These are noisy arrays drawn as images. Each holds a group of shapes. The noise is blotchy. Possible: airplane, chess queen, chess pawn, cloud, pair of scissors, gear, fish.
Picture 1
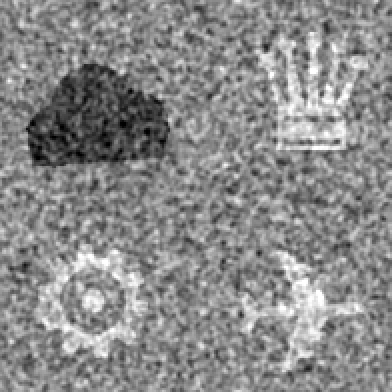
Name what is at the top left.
cloud
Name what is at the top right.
chess queen
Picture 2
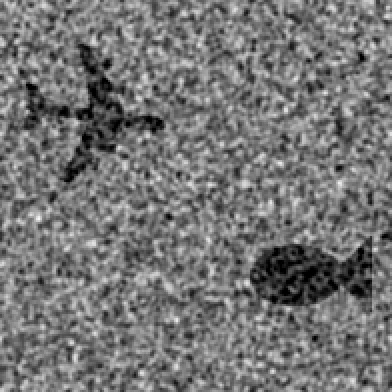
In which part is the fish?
bottom right
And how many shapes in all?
2
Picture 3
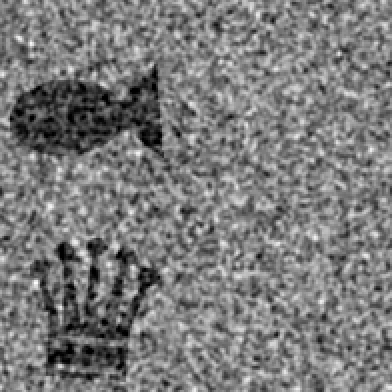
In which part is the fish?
top left
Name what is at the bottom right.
nothing
